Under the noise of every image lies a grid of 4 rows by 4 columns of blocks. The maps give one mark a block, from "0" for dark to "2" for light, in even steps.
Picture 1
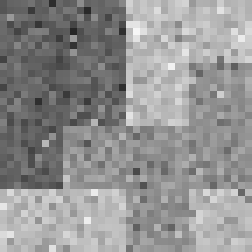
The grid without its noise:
0022
0021
0111
2212
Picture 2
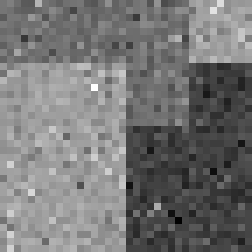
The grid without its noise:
1112
2210
2200
2200
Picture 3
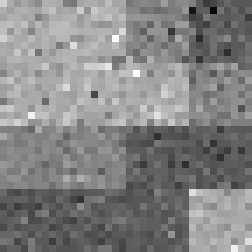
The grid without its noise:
2210
2221
1100
0002
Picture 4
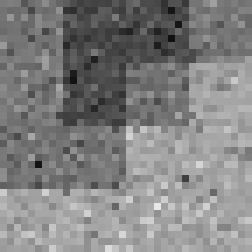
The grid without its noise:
1001
1012
1122
2222
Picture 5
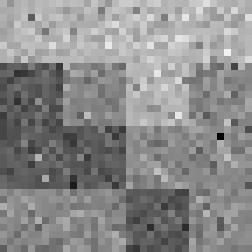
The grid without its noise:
2222
0121
0011
1101
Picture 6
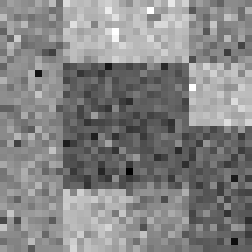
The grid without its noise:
1221
1002
1000
1210
